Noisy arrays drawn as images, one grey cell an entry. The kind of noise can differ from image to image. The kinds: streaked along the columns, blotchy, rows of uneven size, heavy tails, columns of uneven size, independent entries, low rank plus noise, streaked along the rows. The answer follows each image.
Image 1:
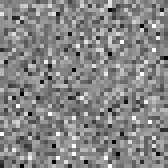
heavy tails
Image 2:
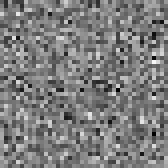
low rank plus noise
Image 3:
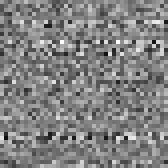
rows of uneven size
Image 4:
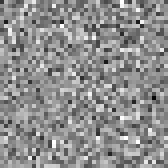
low rank plus noise
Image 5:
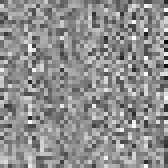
columns of uneven size
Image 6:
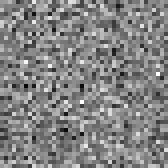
low rank plus noise
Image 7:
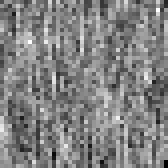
streaked along the columns
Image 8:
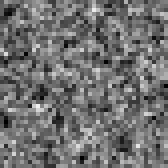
blotchy
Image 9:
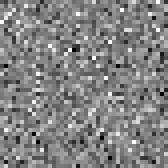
heavy tails
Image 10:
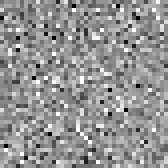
heavy tails
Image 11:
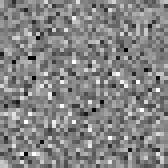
heavy tails
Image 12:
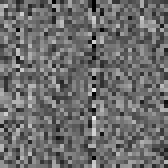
columns of uneven size
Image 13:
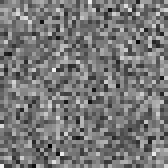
independent entries
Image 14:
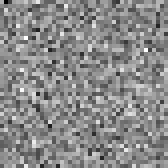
independent entries
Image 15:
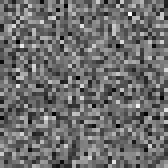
independent entries
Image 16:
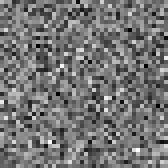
independent entries
